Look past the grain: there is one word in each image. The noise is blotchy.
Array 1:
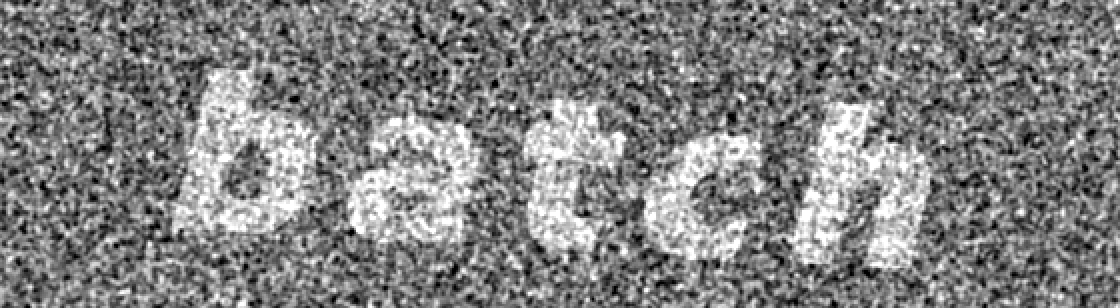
batch
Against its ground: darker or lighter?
lighter
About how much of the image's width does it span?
two thirds
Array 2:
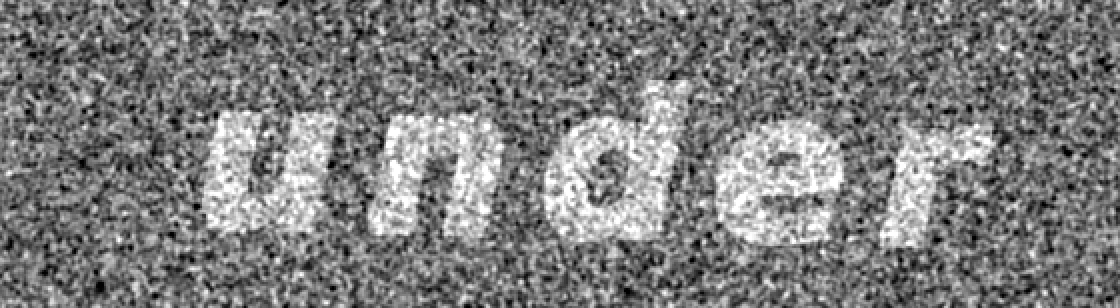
under
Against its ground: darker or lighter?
lighter
